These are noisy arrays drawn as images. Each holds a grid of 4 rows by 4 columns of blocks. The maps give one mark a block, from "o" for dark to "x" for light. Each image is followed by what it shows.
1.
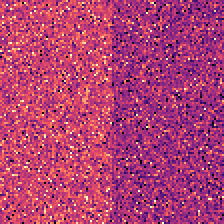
xxoo
xxoo
xxoo
xxoo
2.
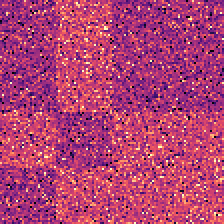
oxoo
oxoo
xoxx
oxxx
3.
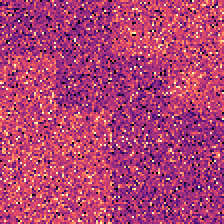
ooxx
xoox
xxoo
xxoo
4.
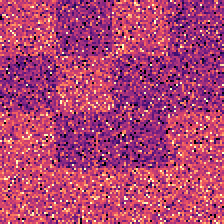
xoxo
oxoo
xoox
xxxx
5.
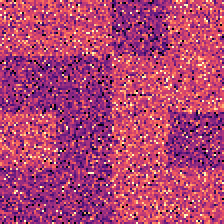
xxox
ooxx
xoxo
ooxx
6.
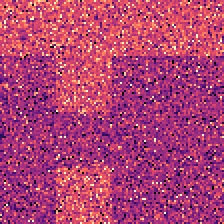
xxxx
oxoo
oooo
oxoo
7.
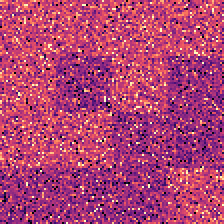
xxxx
xoxo
xxoo
ooox
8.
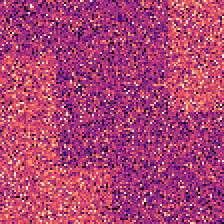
ooox
xoox
xooo
xxoo
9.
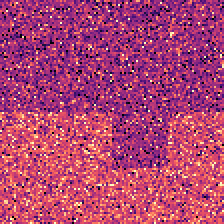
oooo
oooo
xxox
xxxx
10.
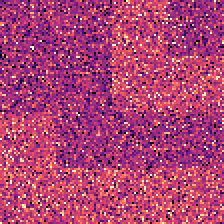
ooxo
ooxx
xooo
xxxx
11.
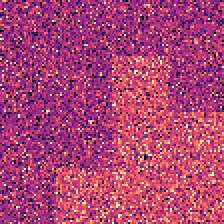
oooo
ooxo
ooxx
oxxx
